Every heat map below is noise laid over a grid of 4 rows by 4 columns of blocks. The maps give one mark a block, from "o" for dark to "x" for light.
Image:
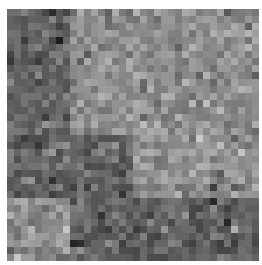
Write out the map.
o x x x
o x x x
o o x x
x o o o
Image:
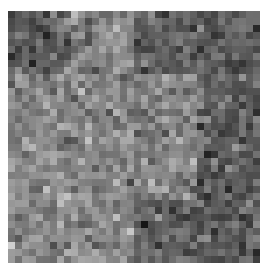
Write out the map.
o x o o
x x x o
x x x o
x x o o
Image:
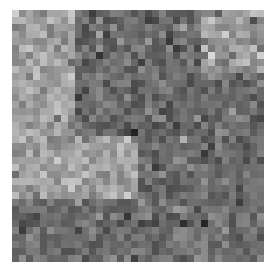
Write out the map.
x o o x
x o o o
x x o o
o o o o
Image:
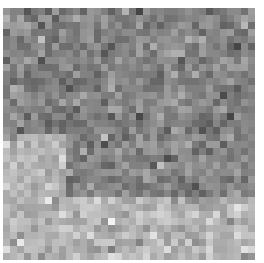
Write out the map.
o o o o
o o o o
x o o o
x x x x
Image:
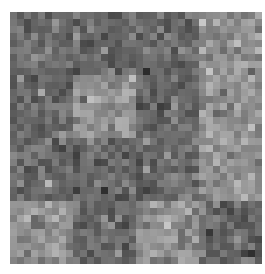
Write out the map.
o o o x
o x o x
o o o x
x o x o
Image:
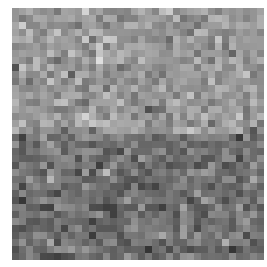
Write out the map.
x x x x
x x x x
o o o o
o o o o
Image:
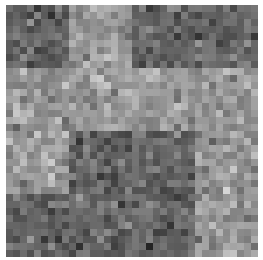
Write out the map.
o x o o
x x x x
x o o x
o o o x
